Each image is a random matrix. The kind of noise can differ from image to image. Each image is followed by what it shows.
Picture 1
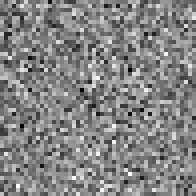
independent entries
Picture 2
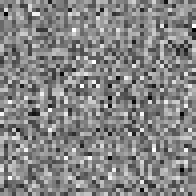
low rank plus noise
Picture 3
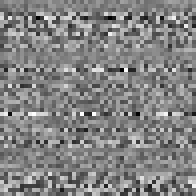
rows of uneven size
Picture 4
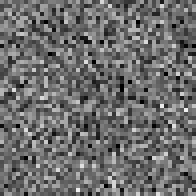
independent entries
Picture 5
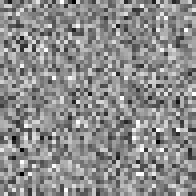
low rank plus noise
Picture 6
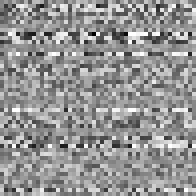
rows of uneven size
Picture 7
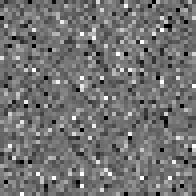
heavy tails
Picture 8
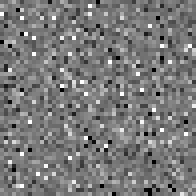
heavy tails
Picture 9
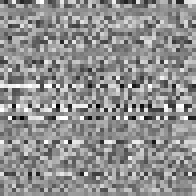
rows of uneven size
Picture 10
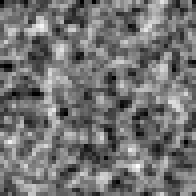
blotchy
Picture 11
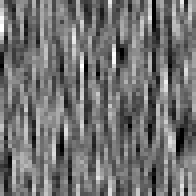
streaked along the columns
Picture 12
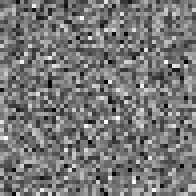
independent entries
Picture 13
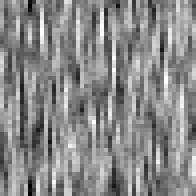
streaked along the columns
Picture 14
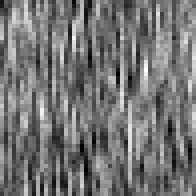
streaked along the columns
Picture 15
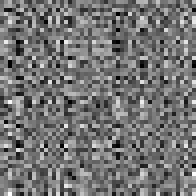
low rank plus noise
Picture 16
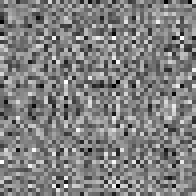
low rank plus noise
